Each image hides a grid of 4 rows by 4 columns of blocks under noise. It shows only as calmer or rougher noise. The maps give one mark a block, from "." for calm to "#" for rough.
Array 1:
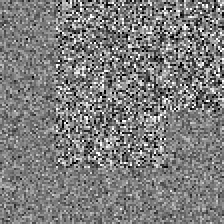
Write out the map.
.###
.###
.##.
....
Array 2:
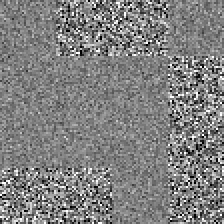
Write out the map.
.##.
...#
...#
##.#
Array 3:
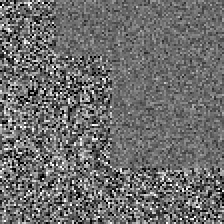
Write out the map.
#...
##..
##..
####
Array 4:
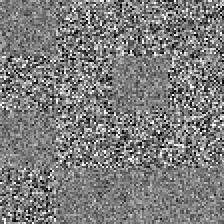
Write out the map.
.###
##.#
.###
#...
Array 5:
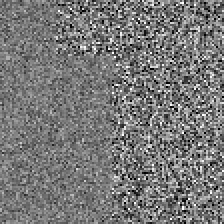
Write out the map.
.###
..##
..##
..##
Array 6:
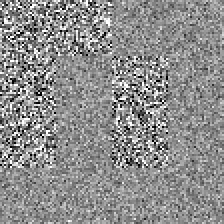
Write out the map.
##..
#.#.
#.#.
....
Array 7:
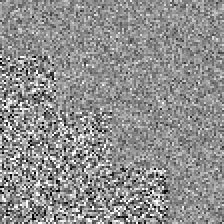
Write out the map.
....
#...
##..
###.
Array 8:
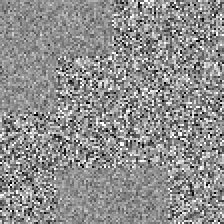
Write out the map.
..##
.###
####
#..#
